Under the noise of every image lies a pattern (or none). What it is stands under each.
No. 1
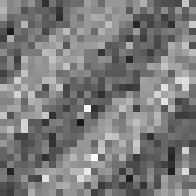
diagonal stripes
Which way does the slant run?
bottom left to top right
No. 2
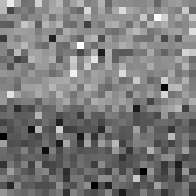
a sharp edge
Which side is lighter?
top
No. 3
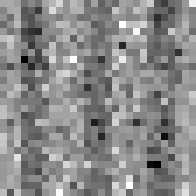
vertical stripes
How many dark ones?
3
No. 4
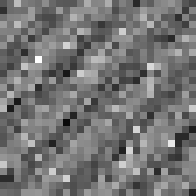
diagonal stripes
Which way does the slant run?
bottom left to top right
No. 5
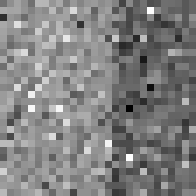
a sharp edge
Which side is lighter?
left
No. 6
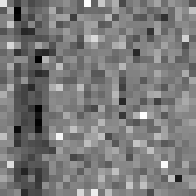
one vertical stripe
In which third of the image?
left
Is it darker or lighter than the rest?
darker
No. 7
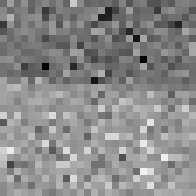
a sharp edge
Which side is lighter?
bottom
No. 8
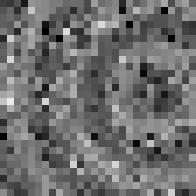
rings round one point
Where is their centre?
middle right
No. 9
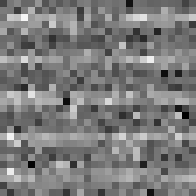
horizontal stripes
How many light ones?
5
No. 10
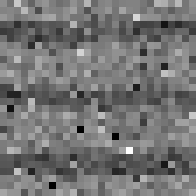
horizontal stripes
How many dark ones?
3
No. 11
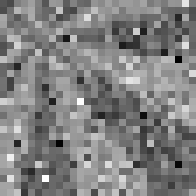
spokes from one point
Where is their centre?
top left
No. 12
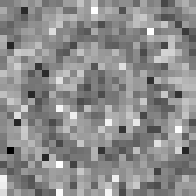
rings round one point
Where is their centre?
centre
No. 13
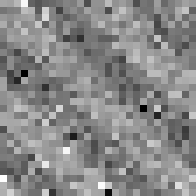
diagonal stripes
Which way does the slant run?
top left to bottom right
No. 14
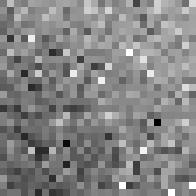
a smooth slope
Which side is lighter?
top right
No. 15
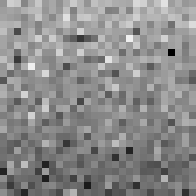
a smooth slope
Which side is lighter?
top
